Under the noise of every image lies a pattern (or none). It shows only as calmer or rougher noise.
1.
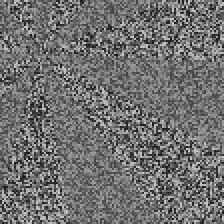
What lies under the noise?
spokes from one point
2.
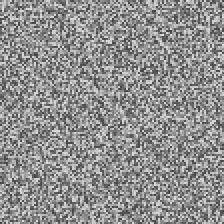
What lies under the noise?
only noise
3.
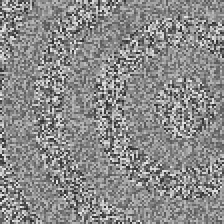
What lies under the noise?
rings round one point
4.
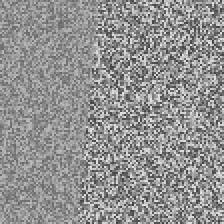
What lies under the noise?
a sharp edge
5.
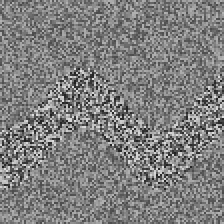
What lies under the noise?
a wavy band
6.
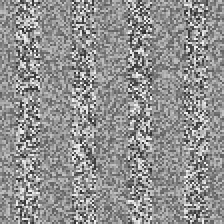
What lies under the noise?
vertical stripes
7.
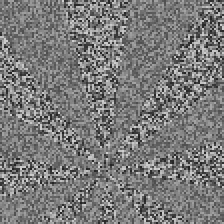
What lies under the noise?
spokes from one point
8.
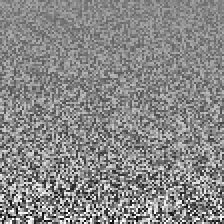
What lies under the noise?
a smooth slope
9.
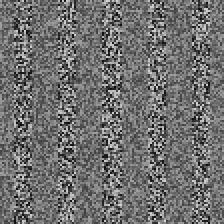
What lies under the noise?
vertical stripes
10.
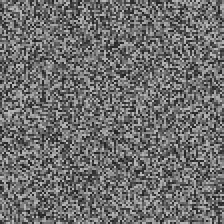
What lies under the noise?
only noise
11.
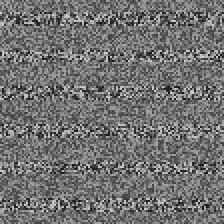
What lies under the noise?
horizontal stripes
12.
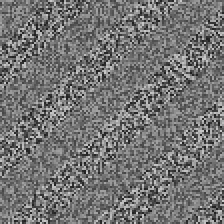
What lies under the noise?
diagonal stripes
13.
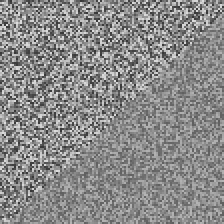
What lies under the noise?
a sharp edge
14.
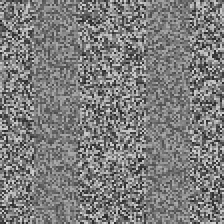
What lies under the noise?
vertical stripes
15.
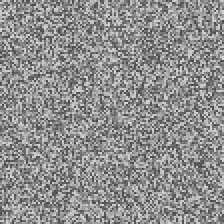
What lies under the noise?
only noise
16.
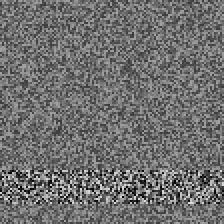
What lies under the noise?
one horizontal stripe
